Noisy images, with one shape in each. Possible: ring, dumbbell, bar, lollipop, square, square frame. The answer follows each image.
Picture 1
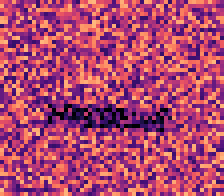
dark bar
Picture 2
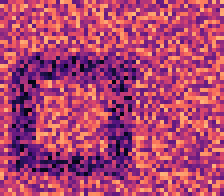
dark square frame
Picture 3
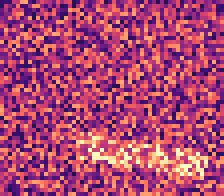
light bar
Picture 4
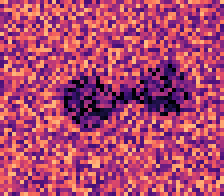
dark dumbbell
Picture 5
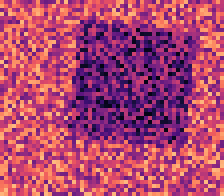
dark square
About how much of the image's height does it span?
two thirds
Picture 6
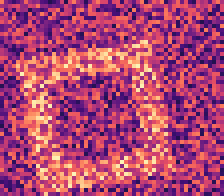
light square frame
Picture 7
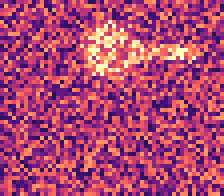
light lollipop
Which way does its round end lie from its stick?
left
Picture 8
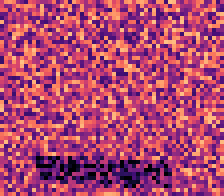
dark bar
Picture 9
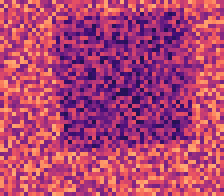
dark square
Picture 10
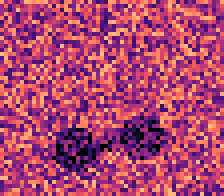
dark dumbbell
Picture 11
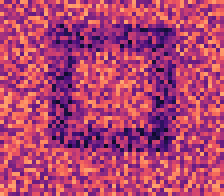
dark square frame
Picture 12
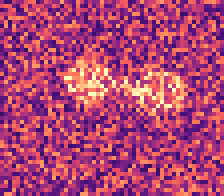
light dumbbell
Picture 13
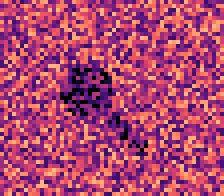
dark lollipop
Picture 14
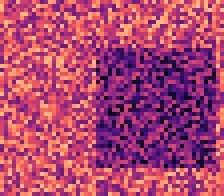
dark square
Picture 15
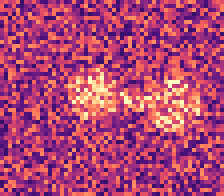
light dumbbell
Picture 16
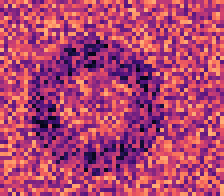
dark ring
